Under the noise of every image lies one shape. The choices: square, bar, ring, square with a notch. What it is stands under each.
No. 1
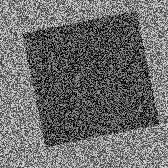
dark square
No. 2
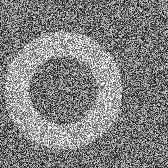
light ring
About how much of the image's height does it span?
two thirds
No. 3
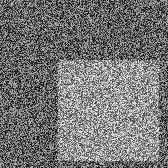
light square
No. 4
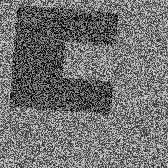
dark square with a notch
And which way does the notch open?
right
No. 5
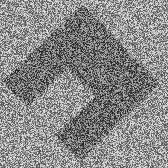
dark square with a notch
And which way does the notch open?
down and left
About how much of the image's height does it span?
nearly all
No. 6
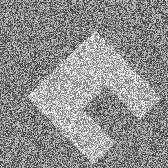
light square with a notch
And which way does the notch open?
down and right
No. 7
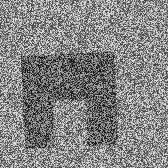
dark square with a notch
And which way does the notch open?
down
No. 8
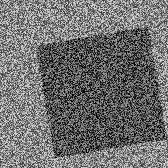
dark square
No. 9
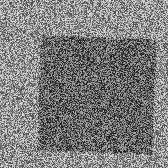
dark square
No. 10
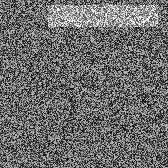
light bar
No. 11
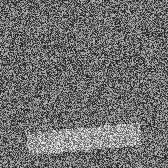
light bar
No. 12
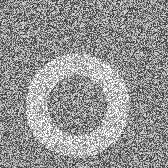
light ring
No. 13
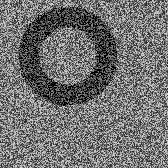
dark ring
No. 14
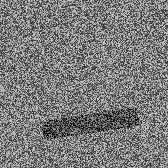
dark bar
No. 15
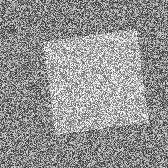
light square
